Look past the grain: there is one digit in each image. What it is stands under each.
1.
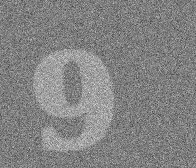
light 9
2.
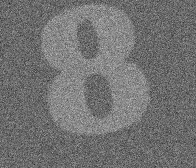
light 8
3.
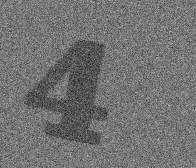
dark 4
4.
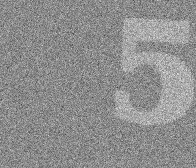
light 5
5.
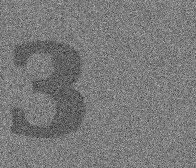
dark 3
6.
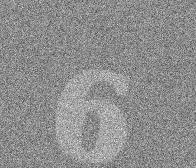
light 6
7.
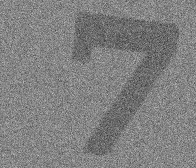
dark 7
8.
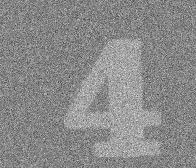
light 4
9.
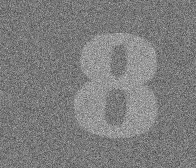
light 8
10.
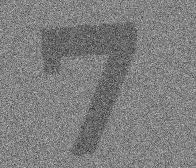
dark 7
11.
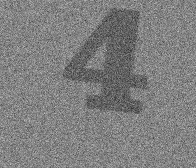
dark 4
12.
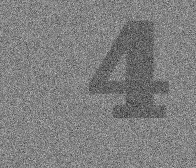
dark 4
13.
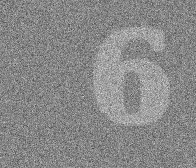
light 6
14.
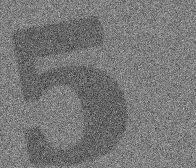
dark 5
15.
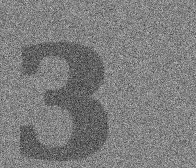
dark 3
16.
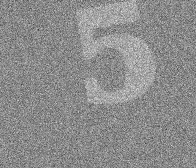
light 5
